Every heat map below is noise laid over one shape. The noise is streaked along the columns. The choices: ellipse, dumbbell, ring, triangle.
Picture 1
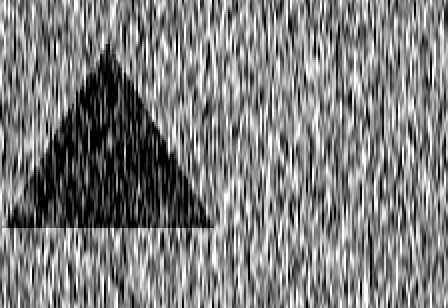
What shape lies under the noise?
triangle
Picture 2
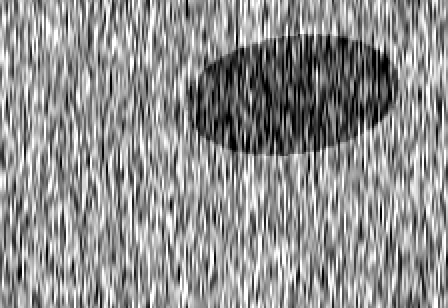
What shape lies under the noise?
ellipse
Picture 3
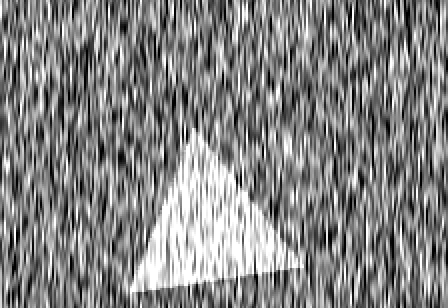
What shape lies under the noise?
triangle
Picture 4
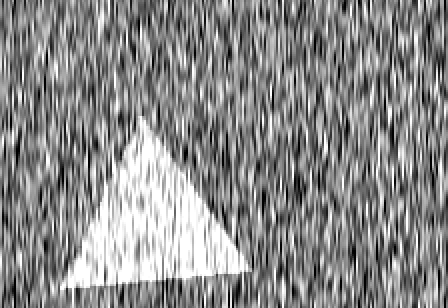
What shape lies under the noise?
triangle
